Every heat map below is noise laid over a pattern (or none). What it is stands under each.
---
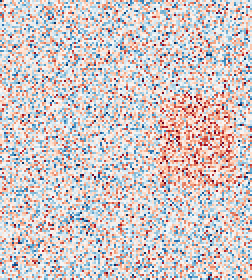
one block
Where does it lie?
middle right
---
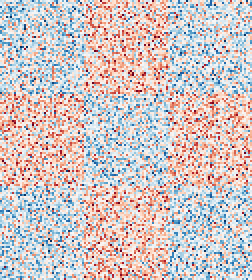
a checkerboard
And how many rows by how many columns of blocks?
3 by 3
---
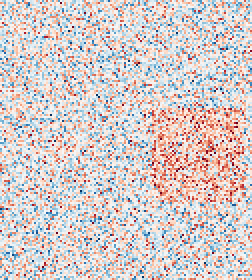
one block
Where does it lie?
middle right
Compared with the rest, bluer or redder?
redder
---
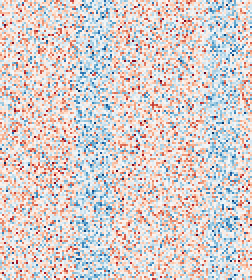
bands of columns
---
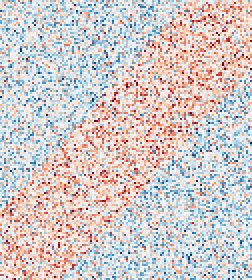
a diagonal band
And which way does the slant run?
bottom left to top right
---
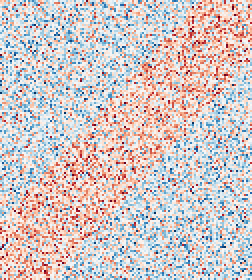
a diagonal band
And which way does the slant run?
bottom left to top right
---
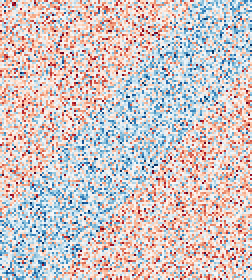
a diagonal band
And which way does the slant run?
bottom left to top right
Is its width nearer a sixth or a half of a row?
a half
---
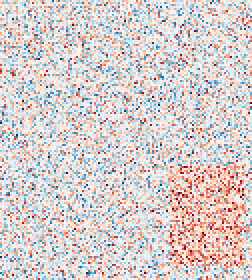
one block
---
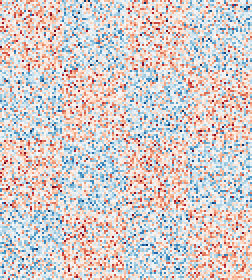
a checkerboard
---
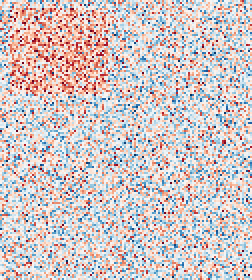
one block
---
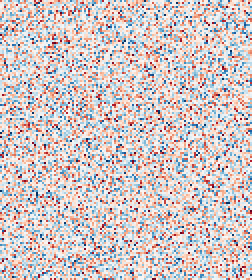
only noise
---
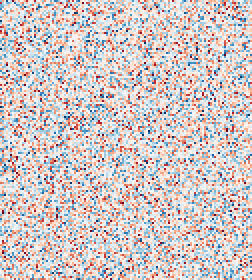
only noise
